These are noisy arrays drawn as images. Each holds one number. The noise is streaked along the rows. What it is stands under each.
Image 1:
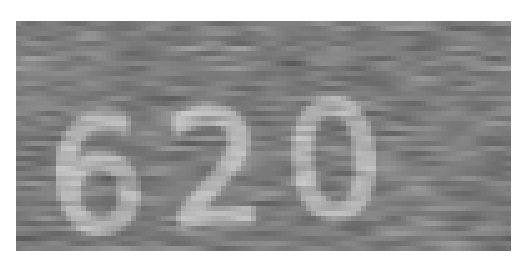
620
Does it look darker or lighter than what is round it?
lighter
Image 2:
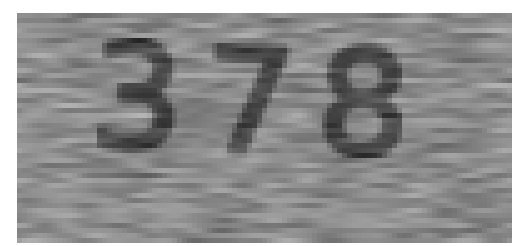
378
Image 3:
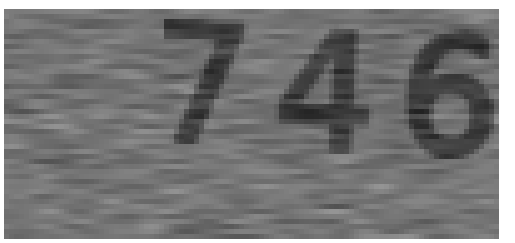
746
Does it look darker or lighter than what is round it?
darker
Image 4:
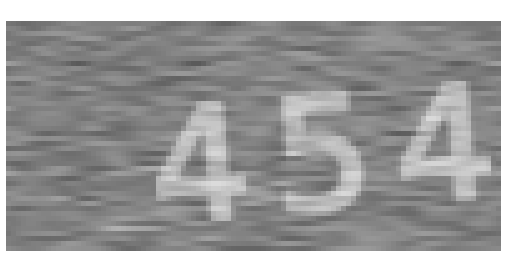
454
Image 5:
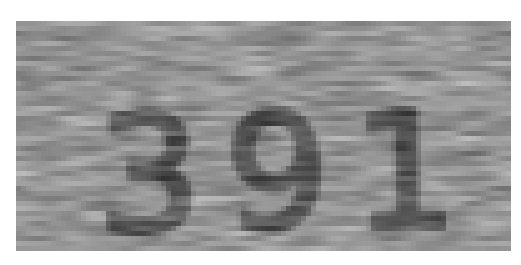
391
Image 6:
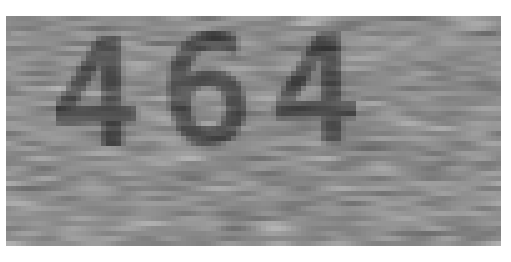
464
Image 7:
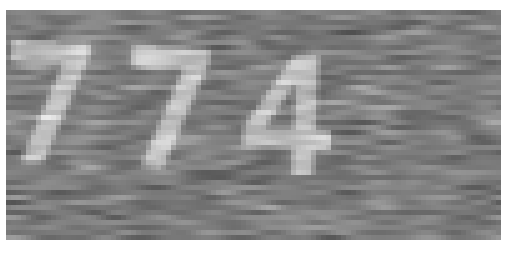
774
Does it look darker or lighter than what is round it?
lighter
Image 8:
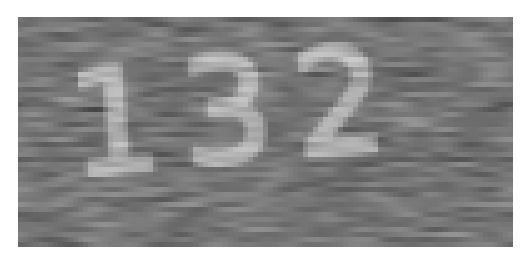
132
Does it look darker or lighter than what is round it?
lighter
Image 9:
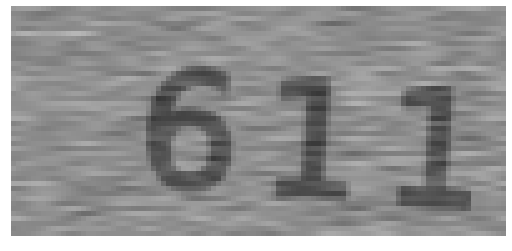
611
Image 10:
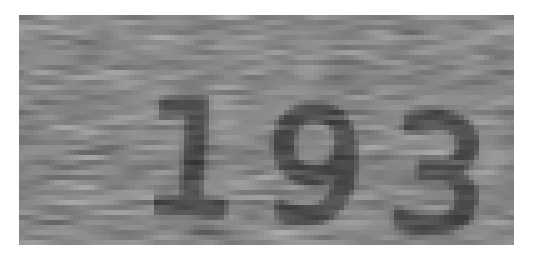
193
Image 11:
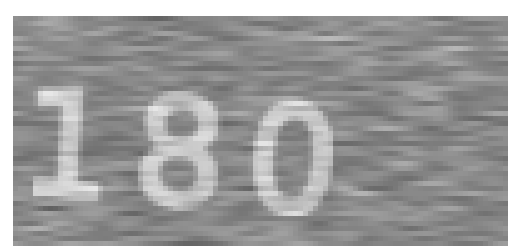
180
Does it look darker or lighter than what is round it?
lighter
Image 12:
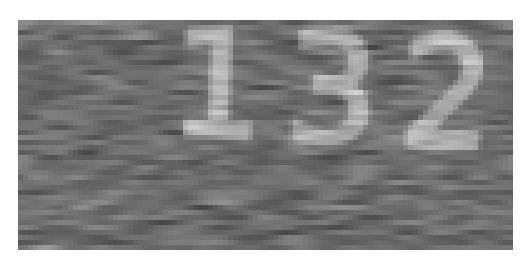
132
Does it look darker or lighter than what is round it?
lighter
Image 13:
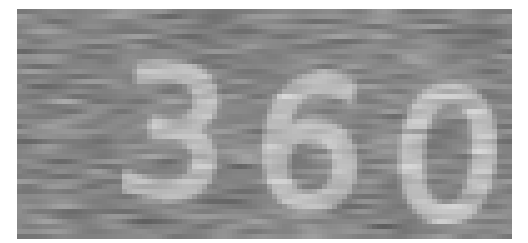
360
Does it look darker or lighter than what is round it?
lighter
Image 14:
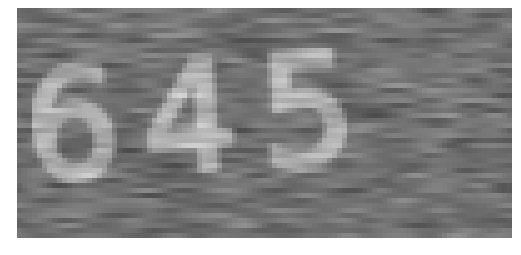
645
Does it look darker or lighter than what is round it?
lighter
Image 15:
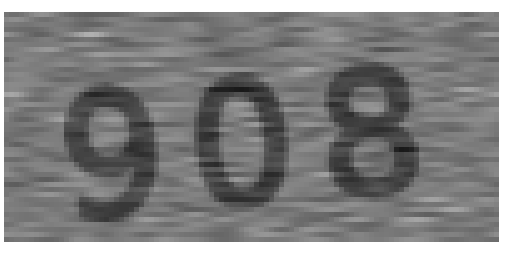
908
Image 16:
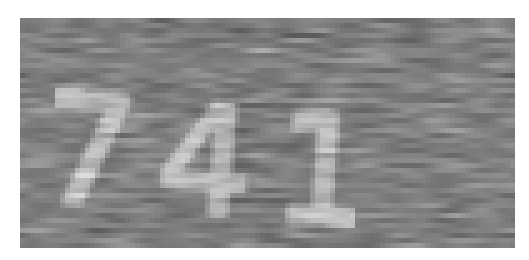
741
